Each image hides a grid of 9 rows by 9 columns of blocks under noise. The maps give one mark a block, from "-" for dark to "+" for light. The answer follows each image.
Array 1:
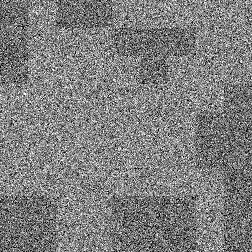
-+--+++++
-+++---++
-++++-+++
++++++++-
+++++++--
+++++++--
++++++++-
--++---+-
--++---+-
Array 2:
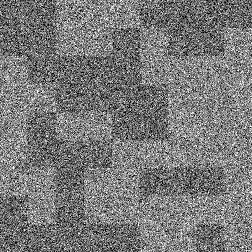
--+++----
--++-+--+
+----++++
++----+++
+-++--+++
+---+++++
++-++---+
-+-++++++
-----++-+
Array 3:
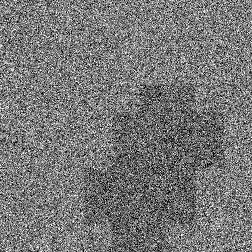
+++++++++
+++++++++
+++++++++
+++++--++
++++----+
++++----+
+++----++
+++----++
++++--+++
